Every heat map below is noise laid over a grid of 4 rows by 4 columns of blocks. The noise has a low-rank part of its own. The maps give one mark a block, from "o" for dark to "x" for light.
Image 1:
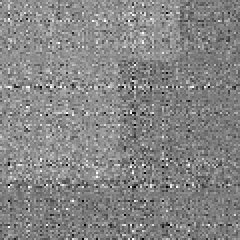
xxxo
xxoo
xxoo
oooo
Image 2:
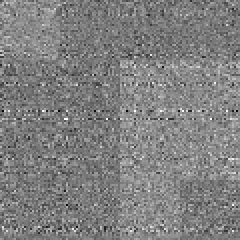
xooo
ooxx
ooxx
ooxo
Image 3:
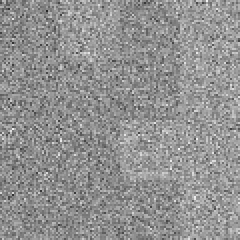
oxox
ooox
ooxx
ooox
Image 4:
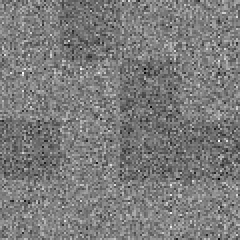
xoxx
xxox
oxoo
xxxx
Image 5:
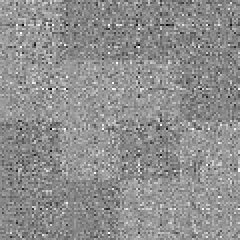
xooo
xxxo
oxox
ooxx
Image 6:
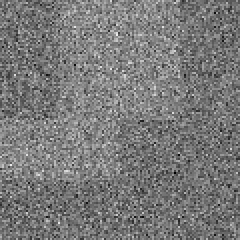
oxxo
oxxo
xxoo
oooo
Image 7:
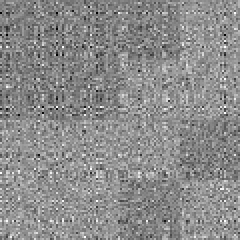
ooox
ooxx
xxxo
xxox
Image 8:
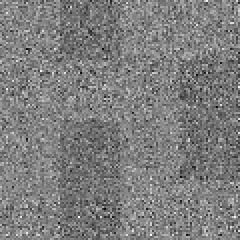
xoxx
xxxo
xoxo
xoxx
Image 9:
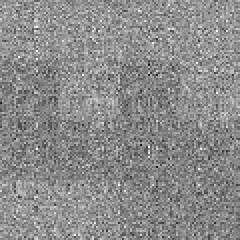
xxxx
oxox
oooo
xxoo
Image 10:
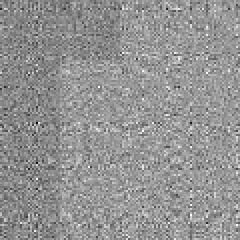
ooxx
oxxx
oxxx
oxxx
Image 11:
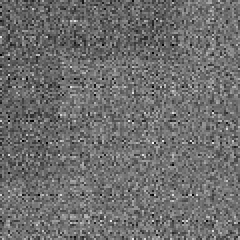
ooox
oxxx
oxxx
xxxx
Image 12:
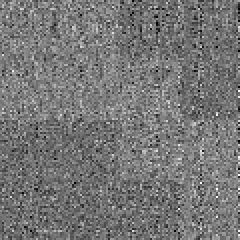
xxoo
xxxo
ooxx
ooox
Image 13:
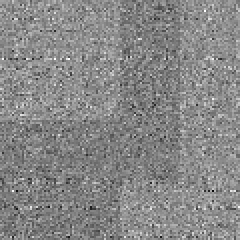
xxox
xxox
ooox
ooxx
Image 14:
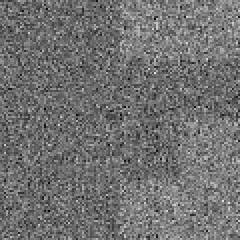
ooxx
oooo
ooox
ooxx
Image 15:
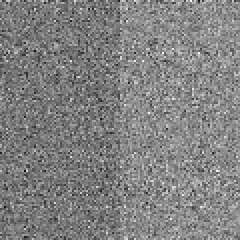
ooxx
ooxx
ooxx
ooxx
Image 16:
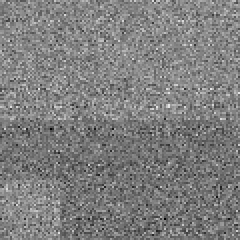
xxxx
xxxx
oooo
xooo
